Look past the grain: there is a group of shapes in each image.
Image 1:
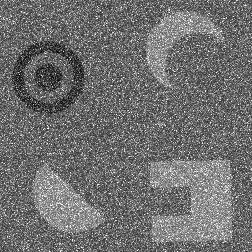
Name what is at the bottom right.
square with a notch
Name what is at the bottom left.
half disc
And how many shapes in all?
4
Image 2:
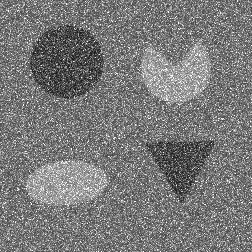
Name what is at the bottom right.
triangle
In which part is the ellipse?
bottom left
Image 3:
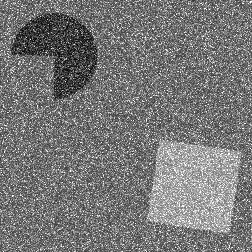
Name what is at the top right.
nothing
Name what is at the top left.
disc with a wedge cut out
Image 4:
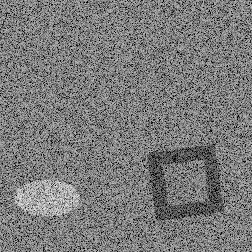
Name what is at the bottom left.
ellipse
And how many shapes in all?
2
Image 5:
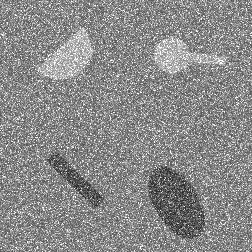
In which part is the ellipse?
bottom right
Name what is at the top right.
lollipop
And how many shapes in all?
4
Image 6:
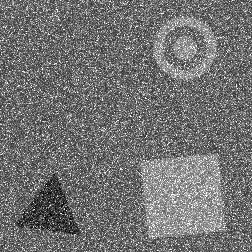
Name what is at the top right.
bullseye
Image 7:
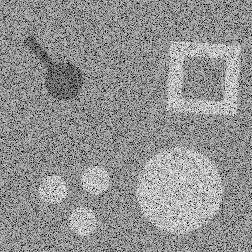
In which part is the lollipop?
top left
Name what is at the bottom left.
three dots
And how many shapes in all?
4
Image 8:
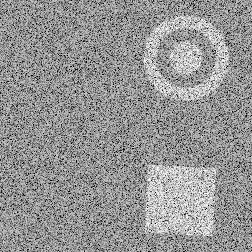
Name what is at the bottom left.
nothing
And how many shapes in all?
2
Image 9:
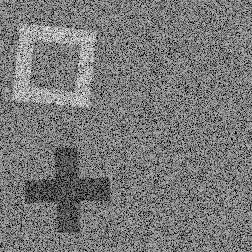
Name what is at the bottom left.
cross
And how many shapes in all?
2
